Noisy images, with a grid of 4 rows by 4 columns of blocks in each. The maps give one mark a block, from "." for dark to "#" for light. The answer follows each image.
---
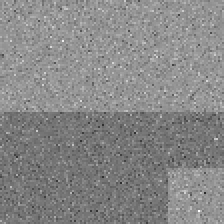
# # # #
# # # #
. . . .
. . . #
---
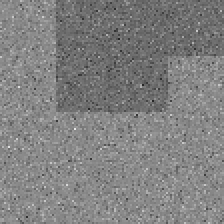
# . . .
# . . #
# # # #
# # # #
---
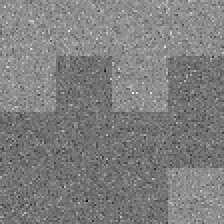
# # # #
# . # .
. . . .
. . . #
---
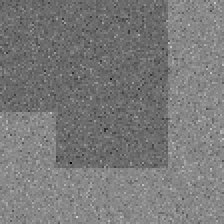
. . . #
. . . #
# . . #
# # # #
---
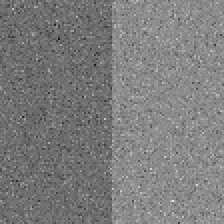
. . # #
. . # #
. . # #
. . # #
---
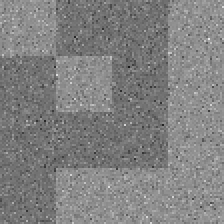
# . . #
. # . #
. . . #
. # # #
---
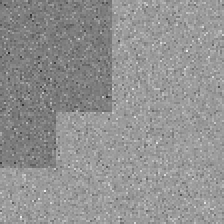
. . # #
. . # #
. # # #
# # # #
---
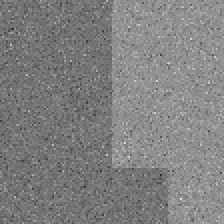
. . # #
. . # #
. . # #
. . . #
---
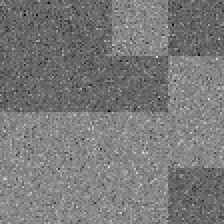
. . # .
. . . #
# # # #
# # # .
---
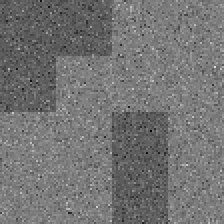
. . # #
. # # #
# # . #
# # . #
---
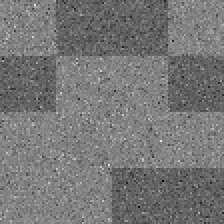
# . . #
. # # .
# # # #
# # . .
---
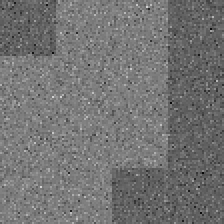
. # # .
# # # .
# # # .
# # . .
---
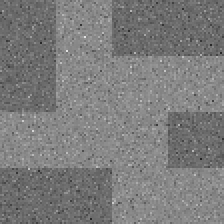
. # . .
. # # #
# # # .
. . # #
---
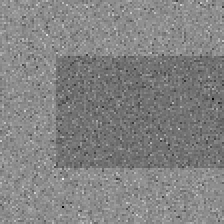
# # # #
# . . .
# . . .
# # # #
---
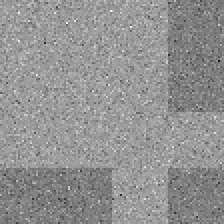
# # # .
# # # .
# # # #
. . # .
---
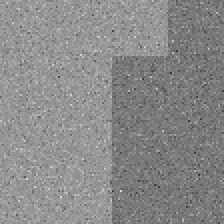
# # # .
# # . .
# # . .
# # . .
